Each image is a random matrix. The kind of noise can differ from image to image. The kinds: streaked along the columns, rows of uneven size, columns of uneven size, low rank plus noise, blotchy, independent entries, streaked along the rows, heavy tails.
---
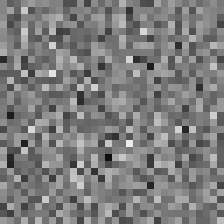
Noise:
low rank plus noise
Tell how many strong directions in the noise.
two
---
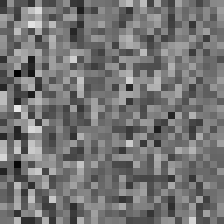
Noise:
columns of uneven size
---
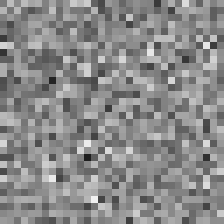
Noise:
low rank plus noise
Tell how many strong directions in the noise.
one
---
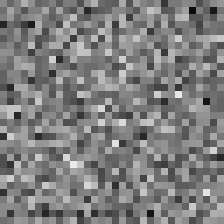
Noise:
independent entries
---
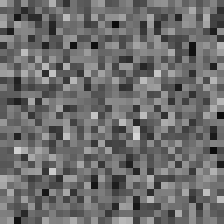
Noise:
low rank plus noise
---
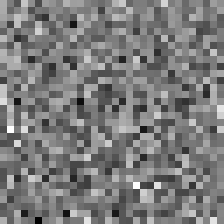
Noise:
low rank plus noise
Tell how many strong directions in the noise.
five to eight
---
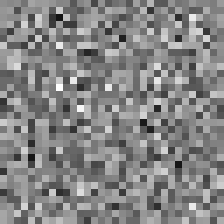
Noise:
low rank plus noise
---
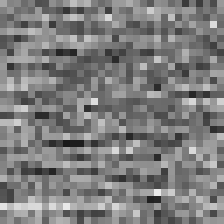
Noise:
streaked along the rows
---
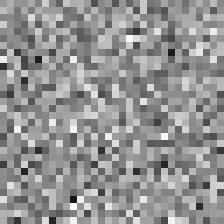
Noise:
independent entries
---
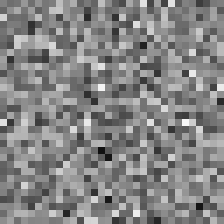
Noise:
independent entries
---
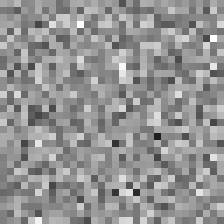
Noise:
low rank plus noise
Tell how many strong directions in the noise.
five to eight
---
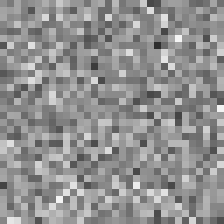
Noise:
independent entries
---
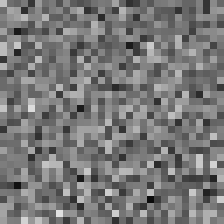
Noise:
independent entries
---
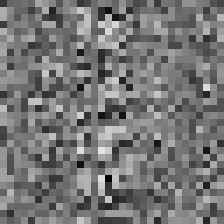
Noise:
columns of uneven size
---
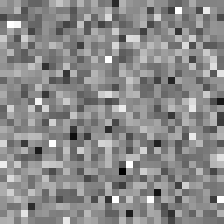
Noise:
heavy tails
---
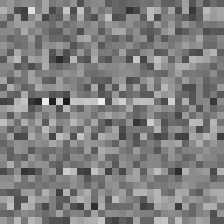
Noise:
rows of uneven size
